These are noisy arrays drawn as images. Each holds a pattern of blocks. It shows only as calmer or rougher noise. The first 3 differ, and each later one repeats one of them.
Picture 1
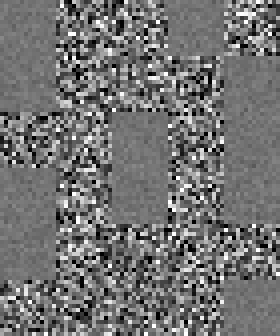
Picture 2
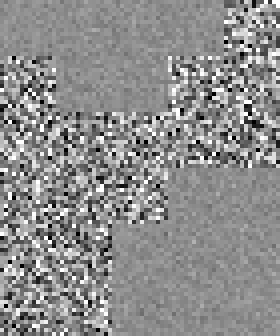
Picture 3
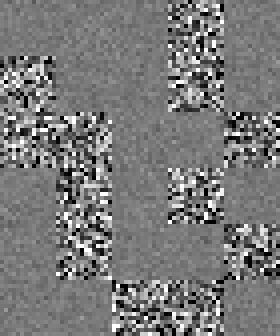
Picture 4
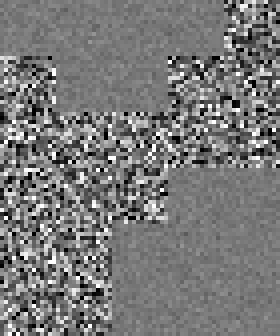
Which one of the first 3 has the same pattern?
2
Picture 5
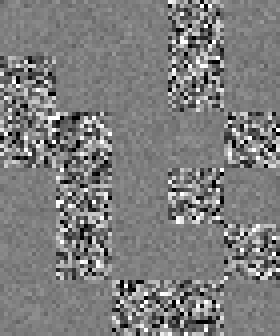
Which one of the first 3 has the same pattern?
3
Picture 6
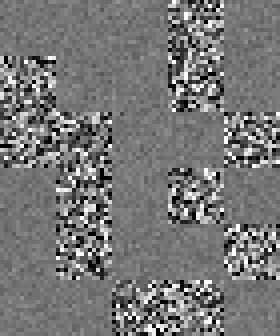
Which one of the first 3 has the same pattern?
3
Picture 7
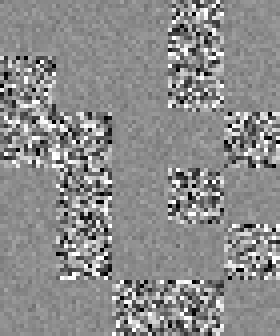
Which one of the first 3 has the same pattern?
3
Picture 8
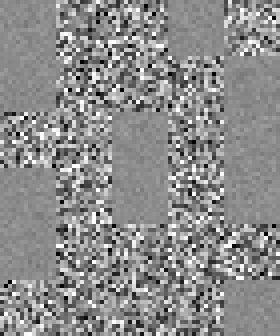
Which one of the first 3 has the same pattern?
1
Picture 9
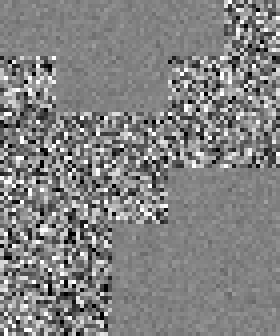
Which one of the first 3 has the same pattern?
2
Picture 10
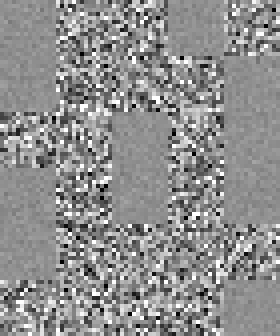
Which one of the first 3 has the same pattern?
1
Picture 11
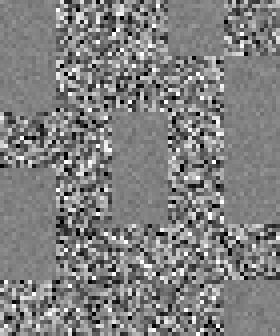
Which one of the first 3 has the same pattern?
1
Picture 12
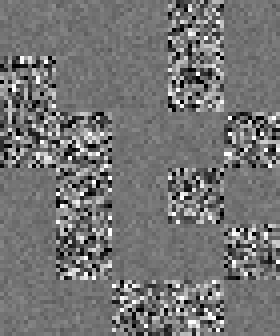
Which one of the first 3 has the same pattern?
3
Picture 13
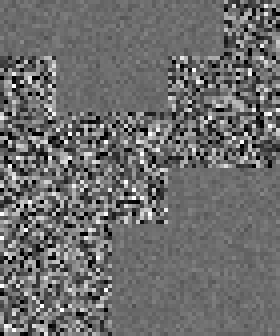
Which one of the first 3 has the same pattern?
2
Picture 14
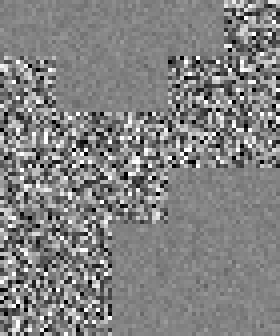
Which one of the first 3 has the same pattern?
2
